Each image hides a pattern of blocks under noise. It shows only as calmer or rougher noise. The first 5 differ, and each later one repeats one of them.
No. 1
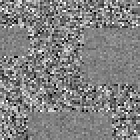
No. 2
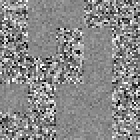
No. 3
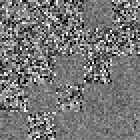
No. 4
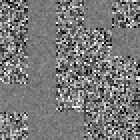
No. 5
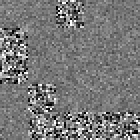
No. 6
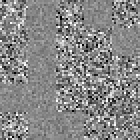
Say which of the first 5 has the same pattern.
4
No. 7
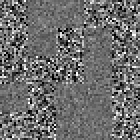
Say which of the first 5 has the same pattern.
2
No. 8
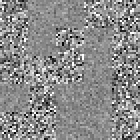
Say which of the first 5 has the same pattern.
2
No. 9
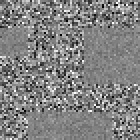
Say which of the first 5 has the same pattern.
1
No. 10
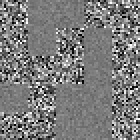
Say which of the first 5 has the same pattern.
2
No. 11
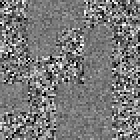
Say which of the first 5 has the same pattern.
2
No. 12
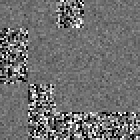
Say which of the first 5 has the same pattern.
5
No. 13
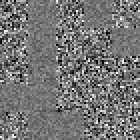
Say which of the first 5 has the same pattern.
4
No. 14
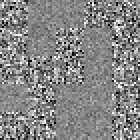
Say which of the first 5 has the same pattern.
2
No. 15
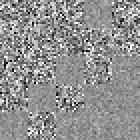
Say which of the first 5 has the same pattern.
3
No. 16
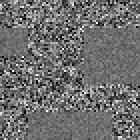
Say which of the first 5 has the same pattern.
1
